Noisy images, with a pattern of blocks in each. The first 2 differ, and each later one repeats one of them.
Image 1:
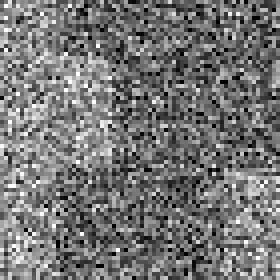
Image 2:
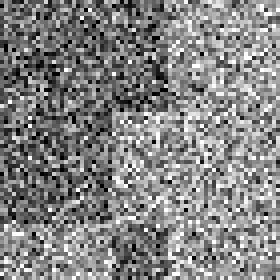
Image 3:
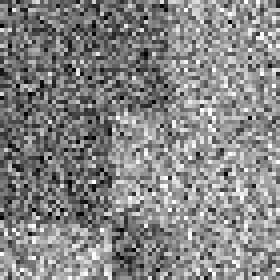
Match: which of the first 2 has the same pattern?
2
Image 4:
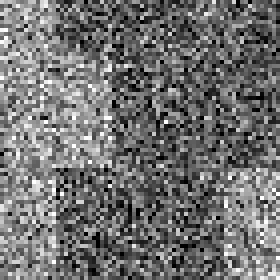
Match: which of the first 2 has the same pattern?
1
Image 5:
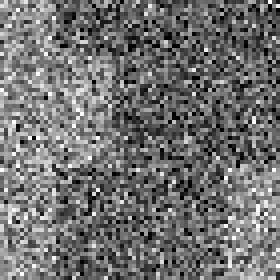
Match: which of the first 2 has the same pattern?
1
